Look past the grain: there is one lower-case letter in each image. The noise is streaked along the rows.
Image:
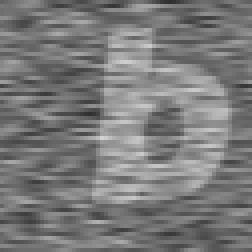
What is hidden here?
light b
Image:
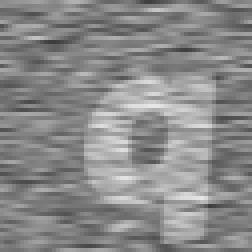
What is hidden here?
light q
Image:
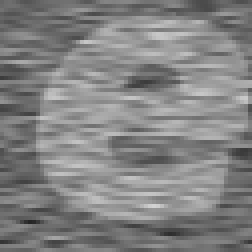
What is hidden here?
light e
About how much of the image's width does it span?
nearly all
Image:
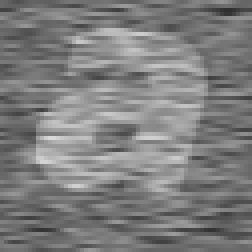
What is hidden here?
light a
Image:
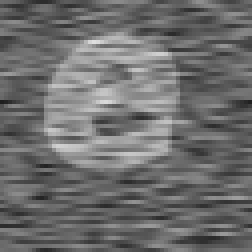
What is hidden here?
light e
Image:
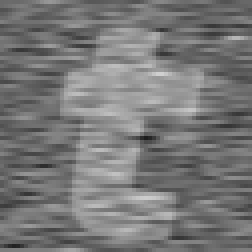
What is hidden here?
light t
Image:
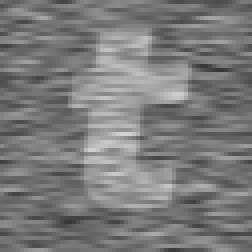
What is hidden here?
light t
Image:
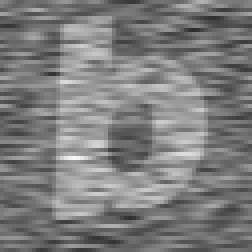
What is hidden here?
light b
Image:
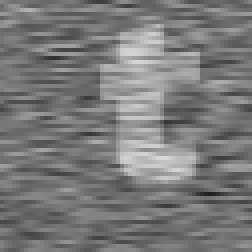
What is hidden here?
light t
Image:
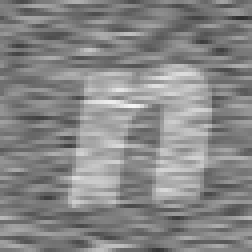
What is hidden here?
light n
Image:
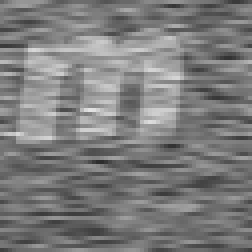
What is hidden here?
light m
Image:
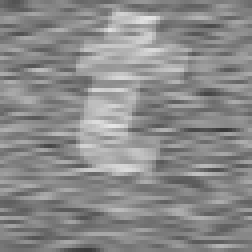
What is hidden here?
light t
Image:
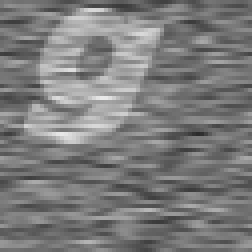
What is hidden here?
light g
